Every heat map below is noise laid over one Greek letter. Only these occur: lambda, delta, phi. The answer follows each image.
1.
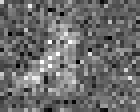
light lambda
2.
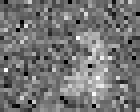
light lambda
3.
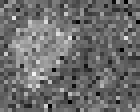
light phi
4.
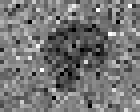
dark phi
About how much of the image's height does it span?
two thirds
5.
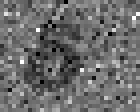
dark delta
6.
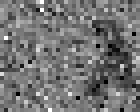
dark lambda
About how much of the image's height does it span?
two thirds
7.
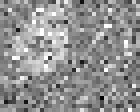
light delta
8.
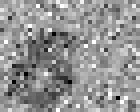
dark delta
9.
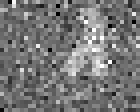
light lambda
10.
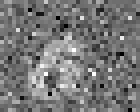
light delta
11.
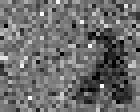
dark lambda
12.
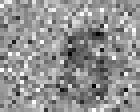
dark delta
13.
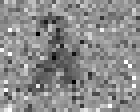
dark lambda
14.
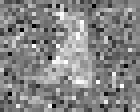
light lambda
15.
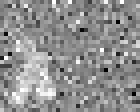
light lambda
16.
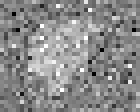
light phi
